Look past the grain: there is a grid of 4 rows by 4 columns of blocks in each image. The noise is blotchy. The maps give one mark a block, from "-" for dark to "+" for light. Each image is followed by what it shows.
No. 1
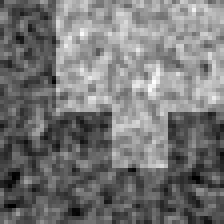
- + + +
- + + +
- - + -
- - - -
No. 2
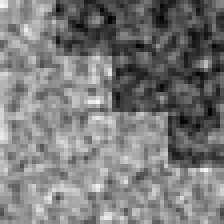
+ - - -
+ + - -
+ + + -
+ + + +
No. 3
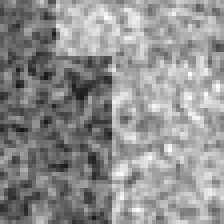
- + + +
- - + +
- - + +
- - + +
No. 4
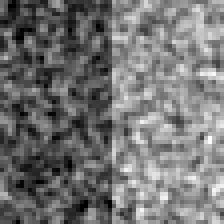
- - + +
- - + +
- - + +
- - + +
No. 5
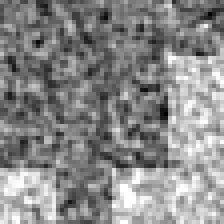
- - - -
- - - +
- - - +
+ - + +
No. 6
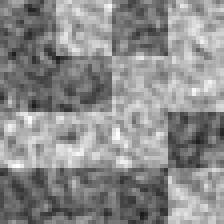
- + - +
- - + +
+ + + -
- - - +
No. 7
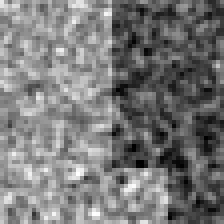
+ + - -
+ + - -
+ + - -
+ + + -
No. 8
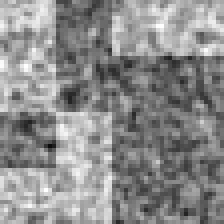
+ - + +
+ - - -
- + - -
+ + - -
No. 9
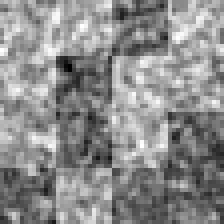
+ + - +
+ - + +
+ - + -
- + - -
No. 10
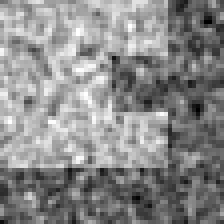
+ + + -
+ + - -
+ + + -
- - - -
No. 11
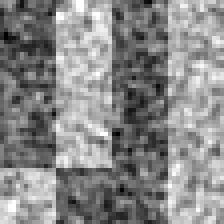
- + - +
- + - +
- + - +
+ - - +
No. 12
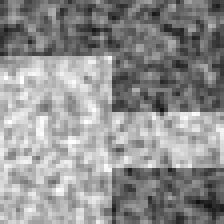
- - - -
+ + - -
+ + + +
+ + - -
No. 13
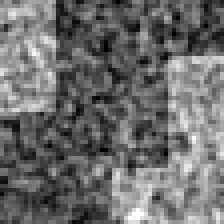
+ - - -
+ - - +
- - - +
- - + +
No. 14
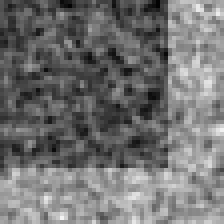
- - - +
- - - +
- - - +
+ + + +
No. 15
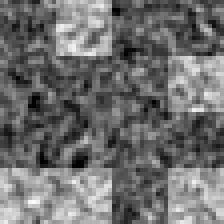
- + - -
- - - +
- - - -
+ + - +
